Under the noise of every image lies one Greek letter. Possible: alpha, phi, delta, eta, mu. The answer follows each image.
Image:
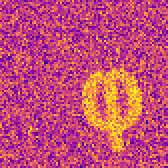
phi
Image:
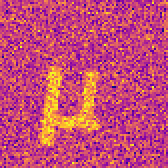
mu
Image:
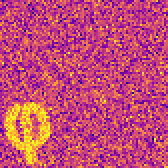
phi
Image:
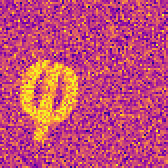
phi
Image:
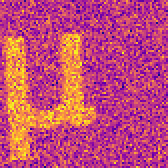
mu
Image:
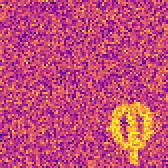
phi
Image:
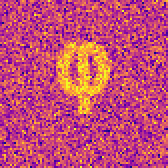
phi
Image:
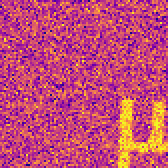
mu
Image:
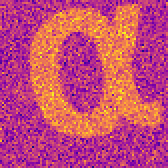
alpha
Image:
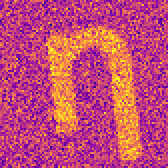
eta
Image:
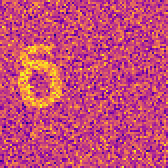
delta
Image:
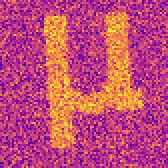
mu
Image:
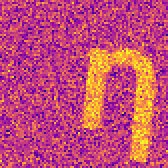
eta
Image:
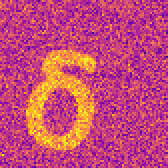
delta
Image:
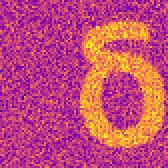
delta
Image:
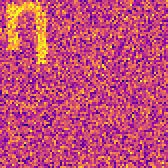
eta
